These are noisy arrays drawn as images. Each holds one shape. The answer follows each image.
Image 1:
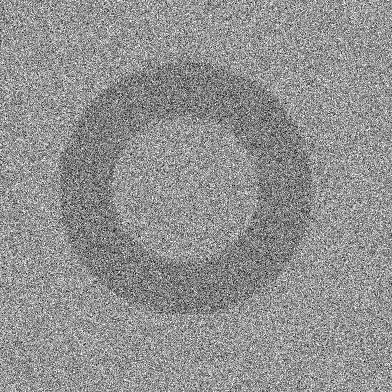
ring
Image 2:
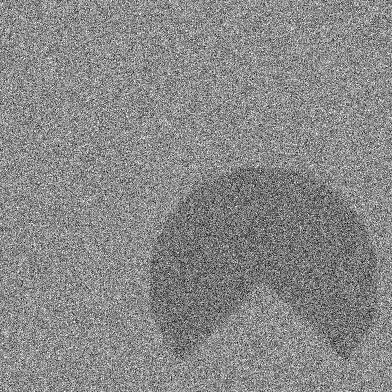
disc with a wedge cut out
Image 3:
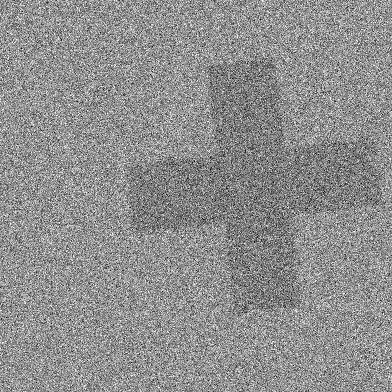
cross
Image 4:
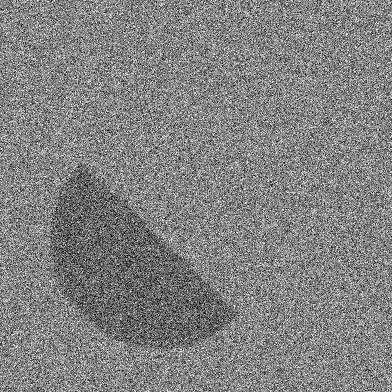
half disc
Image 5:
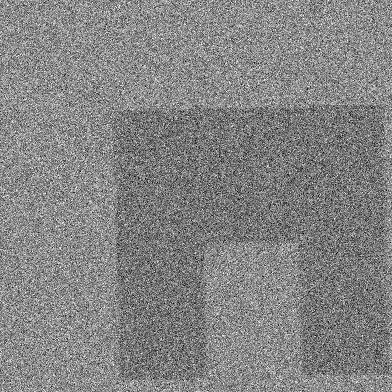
square with a notch
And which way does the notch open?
down
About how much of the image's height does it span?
two thirds
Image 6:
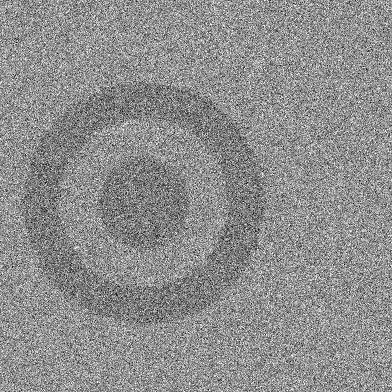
bullseye
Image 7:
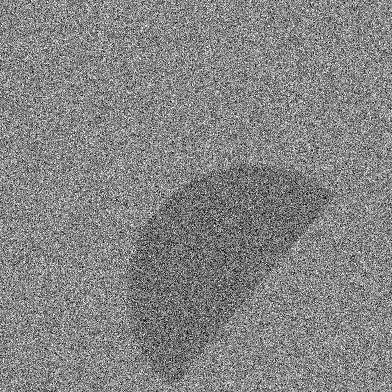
half disc
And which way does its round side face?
up and left
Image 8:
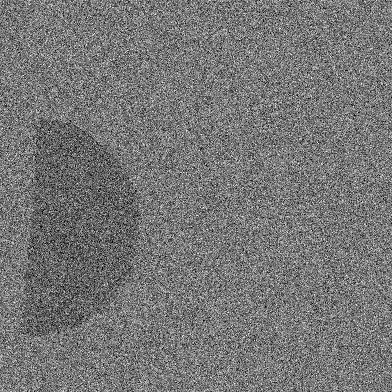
half disc
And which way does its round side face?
right
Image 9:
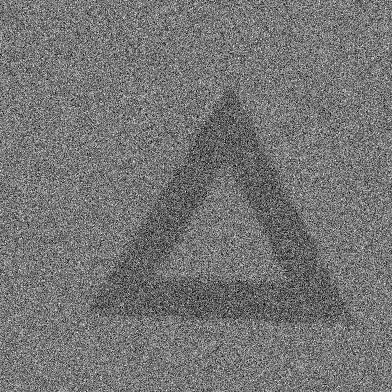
triangle frame
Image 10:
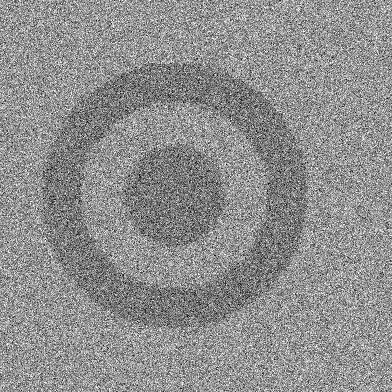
bullseye
